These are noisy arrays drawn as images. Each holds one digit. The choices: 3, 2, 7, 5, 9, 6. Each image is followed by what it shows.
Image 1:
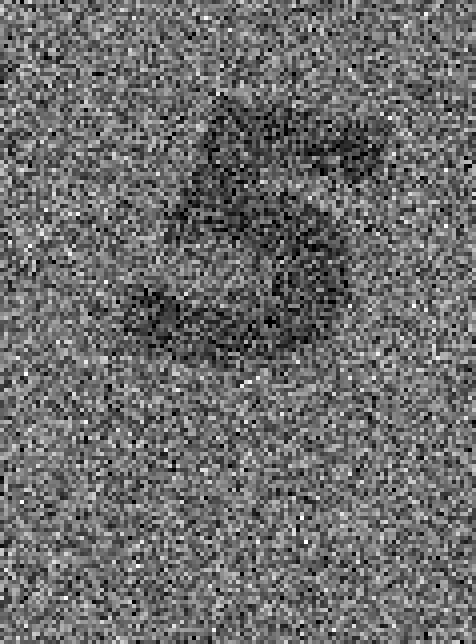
5
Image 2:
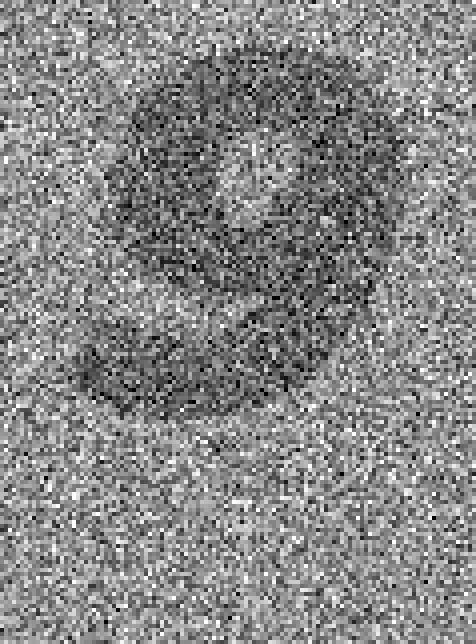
9
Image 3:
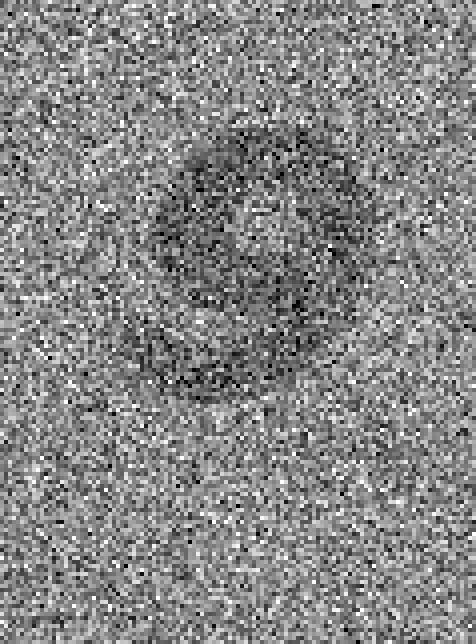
9
